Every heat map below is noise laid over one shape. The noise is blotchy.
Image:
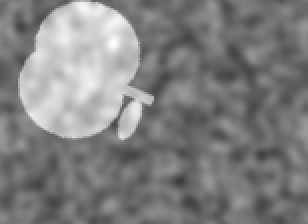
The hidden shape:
apple
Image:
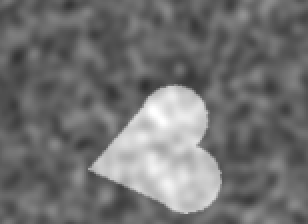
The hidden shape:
heart
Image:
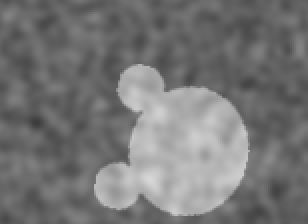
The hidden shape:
bear's head
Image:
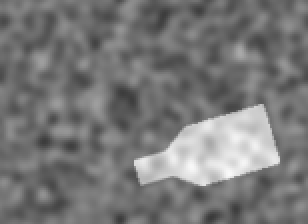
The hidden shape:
bottle
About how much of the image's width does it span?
half
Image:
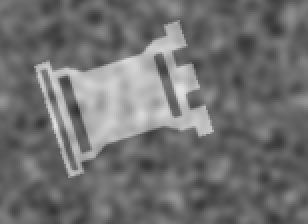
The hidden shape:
chess rook
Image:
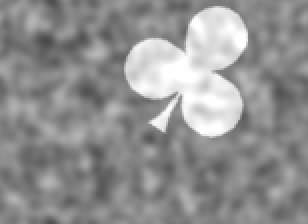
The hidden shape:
club
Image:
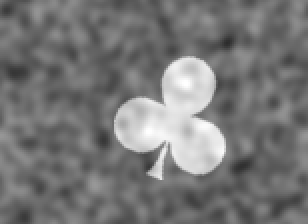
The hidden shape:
club
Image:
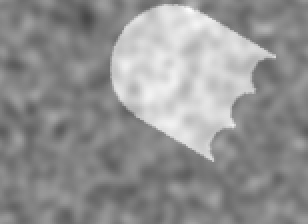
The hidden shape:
ghost
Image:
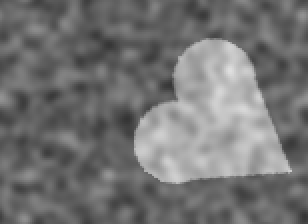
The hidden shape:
heart
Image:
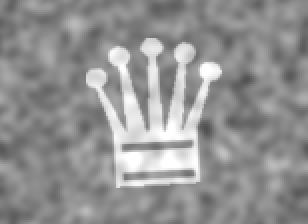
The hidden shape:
chess queen
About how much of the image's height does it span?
two thirds
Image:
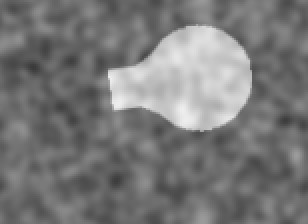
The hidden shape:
light bulb
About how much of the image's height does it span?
half
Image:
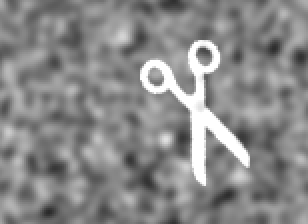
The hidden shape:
pair of scissors
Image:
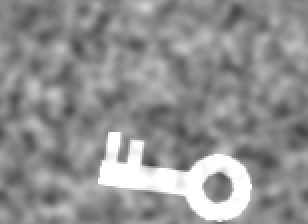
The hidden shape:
key
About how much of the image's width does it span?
half
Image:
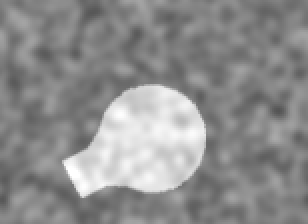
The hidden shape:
light bulb
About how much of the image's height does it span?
half
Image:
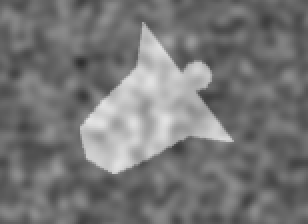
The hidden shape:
bell
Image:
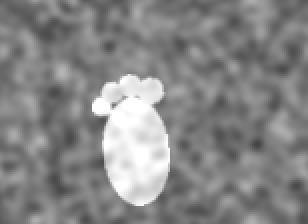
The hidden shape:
footprint
